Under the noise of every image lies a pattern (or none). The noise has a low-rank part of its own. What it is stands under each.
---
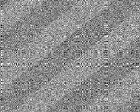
diagonal stripes
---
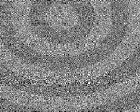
rings round one point
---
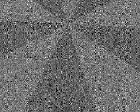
spokes from one point
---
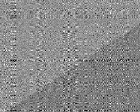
a sharp edge
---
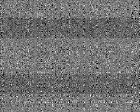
horizontal stripes
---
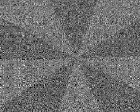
spokes from one point
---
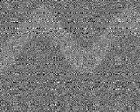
a wavy band
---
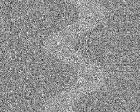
a wavy band
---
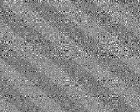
diagonal stripes
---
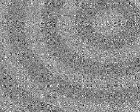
rings round one point
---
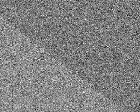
a sharp edge
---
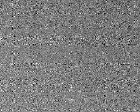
a smooth slope
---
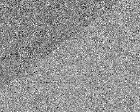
a sharp edge
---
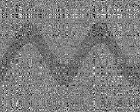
a wavy band
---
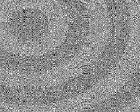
rings round one point
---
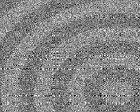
rings round one point
